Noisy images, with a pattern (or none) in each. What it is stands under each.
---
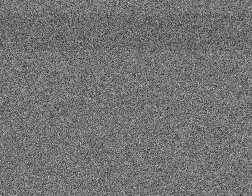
one horizontal stripe
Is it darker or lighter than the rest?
darker
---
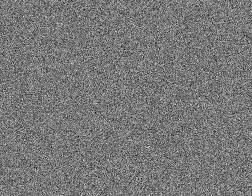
only noise
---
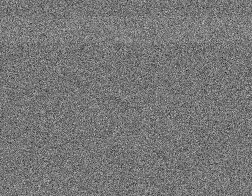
one horizontal stripe
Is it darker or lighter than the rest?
lighter
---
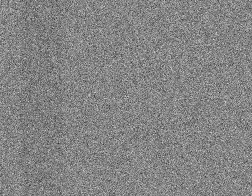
one vertical stripe
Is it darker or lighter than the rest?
darker
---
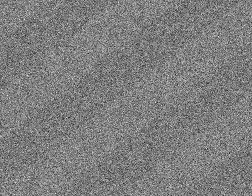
diagonal stripes
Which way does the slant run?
bottom left to top right
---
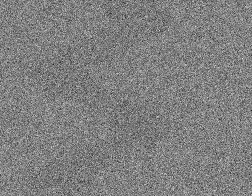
a wavy band
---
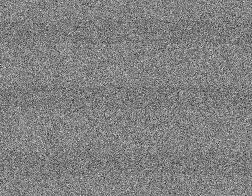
horizontal stripes
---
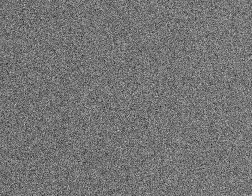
a smooth slope
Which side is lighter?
right
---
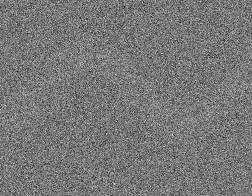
a wavy band
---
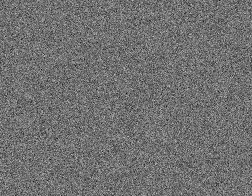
only noise
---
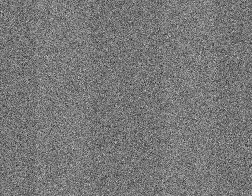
vertical stripes
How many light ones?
2
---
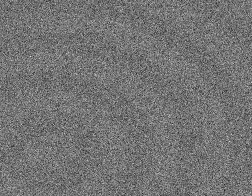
rings round one point
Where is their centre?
bottom left
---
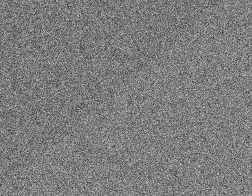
a sharp edge
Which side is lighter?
bottom right
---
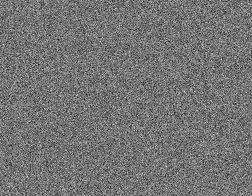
only noise
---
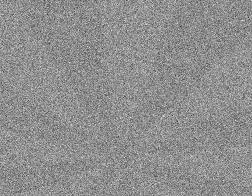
spokes from one point
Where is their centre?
bottom middle
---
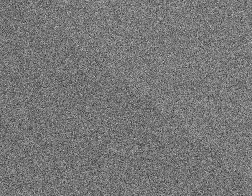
a sharp edge
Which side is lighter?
top right
